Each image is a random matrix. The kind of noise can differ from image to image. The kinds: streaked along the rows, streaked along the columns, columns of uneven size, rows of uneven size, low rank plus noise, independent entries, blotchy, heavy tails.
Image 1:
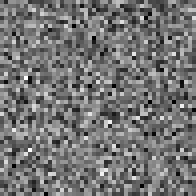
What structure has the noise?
independent entries
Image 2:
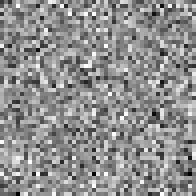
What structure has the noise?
low rank plus noise
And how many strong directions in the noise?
two
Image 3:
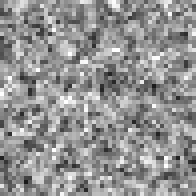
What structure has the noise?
blotchy
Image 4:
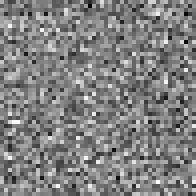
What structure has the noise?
low rank plus noise
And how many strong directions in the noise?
one
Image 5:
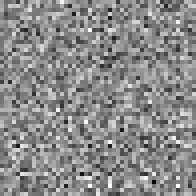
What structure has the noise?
low rank plus noise
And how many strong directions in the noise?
one
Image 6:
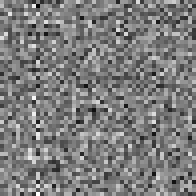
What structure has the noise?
low rank plus noise
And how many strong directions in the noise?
two
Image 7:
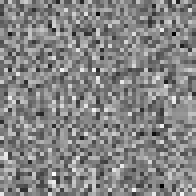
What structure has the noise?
low rank plus noise
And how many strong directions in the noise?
three or four
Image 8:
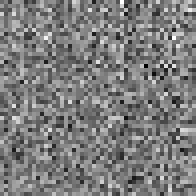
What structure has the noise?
low rank plus noise
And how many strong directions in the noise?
three or four
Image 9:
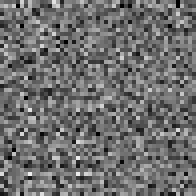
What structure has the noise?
low rank plus noise
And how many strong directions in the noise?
two
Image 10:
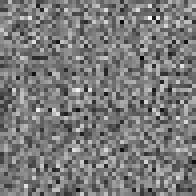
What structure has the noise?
low rank plus noise
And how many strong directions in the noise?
three or four
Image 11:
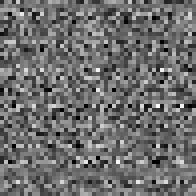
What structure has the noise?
rows of uneven size
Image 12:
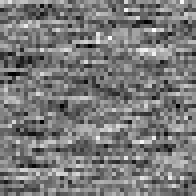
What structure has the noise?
streaked along the rows
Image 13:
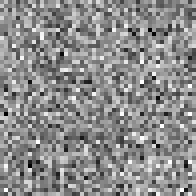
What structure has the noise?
low rank plus noise
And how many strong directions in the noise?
five to eight
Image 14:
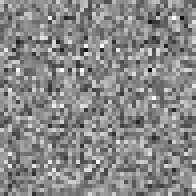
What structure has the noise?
low rank plus noise
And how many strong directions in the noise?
five to eight
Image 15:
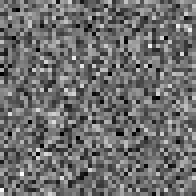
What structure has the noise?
low rank plus noise
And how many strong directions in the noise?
one
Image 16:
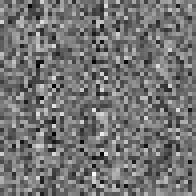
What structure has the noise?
columns of uneven size
